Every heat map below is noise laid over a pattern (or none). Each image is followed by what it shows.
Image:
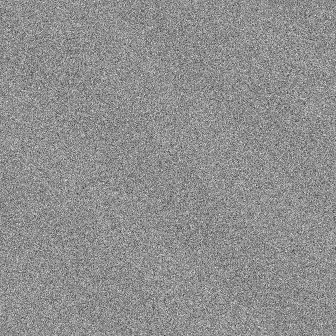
diagonal stripes
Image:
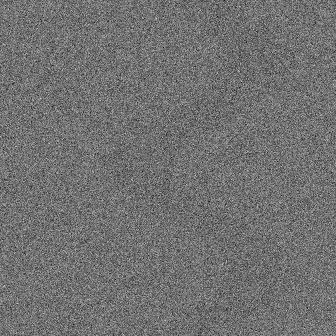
a wavy band
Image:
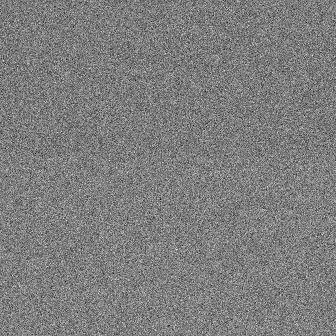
a sharp edge
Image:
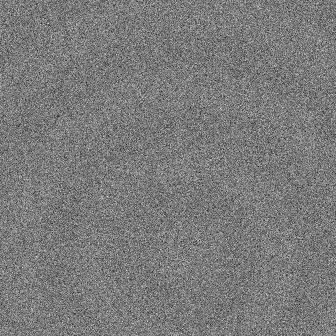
rings round one point
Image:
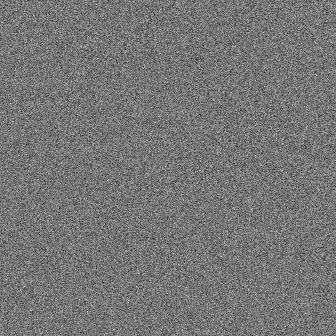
only noise
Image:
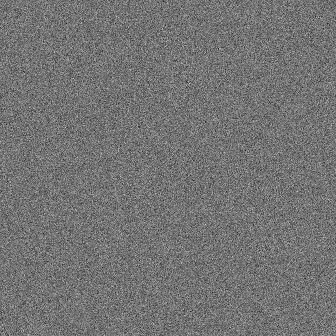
only noise
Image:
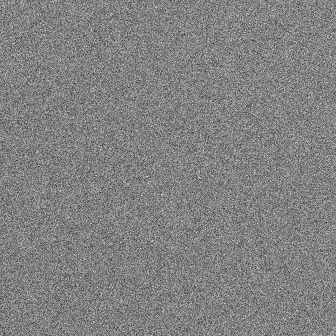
a smooth slope
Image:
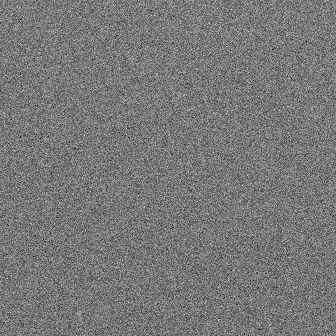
a smooth slope
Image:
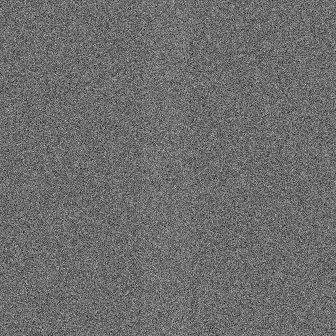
one vertical stripe
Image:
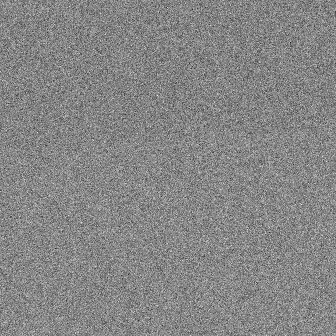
a sharp edge
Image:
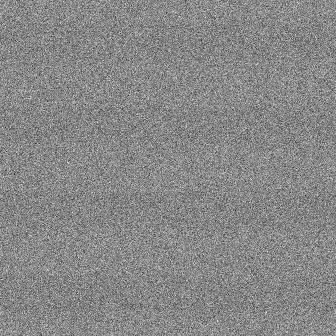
horizontal stripes
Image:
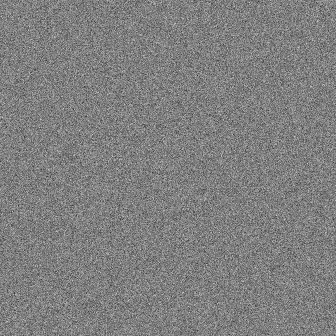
only noise
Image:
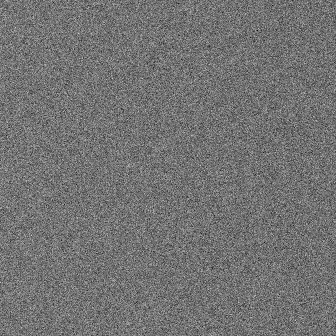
a smooth slope
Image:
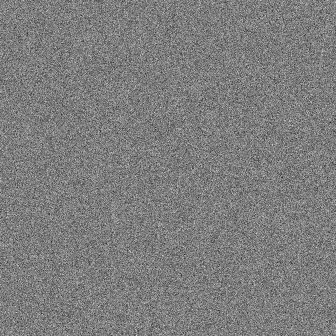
only noise
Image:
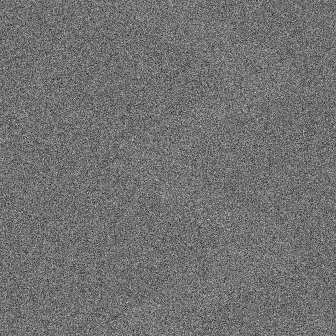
a wavy band
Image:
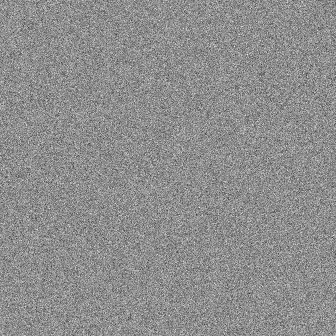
only noise
